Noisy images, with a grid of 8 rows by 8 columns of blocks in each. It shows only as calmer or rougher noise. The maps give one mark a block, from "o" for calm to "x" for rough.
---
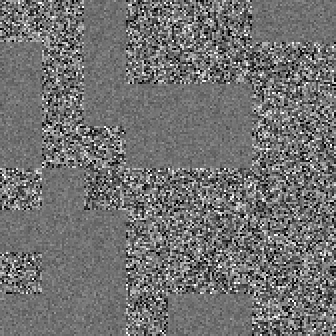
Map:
xxoxxxoo
oxoxxxxx
oxooooxx
oxxoooxx
xoxxxxxx
oooxxxxx
xooxxxxx
oooxooxx
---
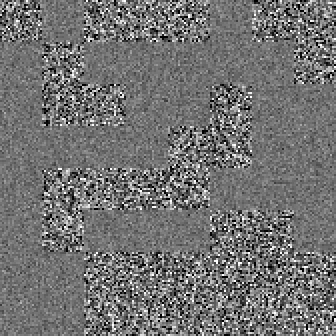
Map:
xoxxxoxx
oxooooox
oxxooxoo
ooooxxoo
oxxxxooo
oxoooxxo
ooxxxxxx
ooxxxxxx
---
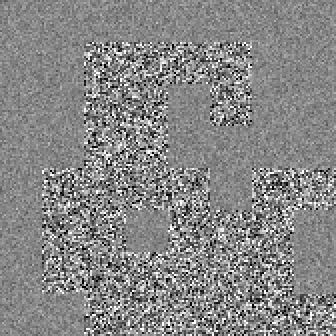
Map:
oooooooo
ooxxxxoo
ooxxoxoo
ooxxoooo
oxxxxoxx
oxxoxxxo
oxxxxxxo
ooxxxxxx
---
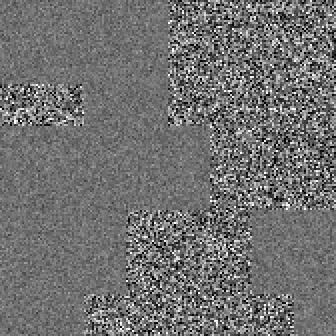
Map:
ooooxxxx
ooooxxxx
xxooxxxx
oooooxxx
oooooxxx
oooxxxoo
oooxxxoo
ooxxxxxo
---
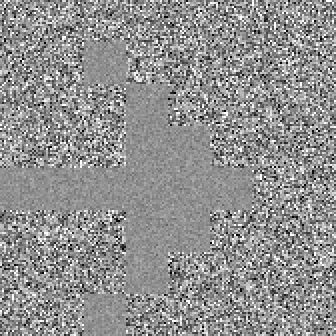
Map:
xxxxxxxx
xxoxxxxx
xxxoxxxx
xxxooxxx
ooooooxx
xxxooxxx
xxxoxxxx
xxoxxxxx
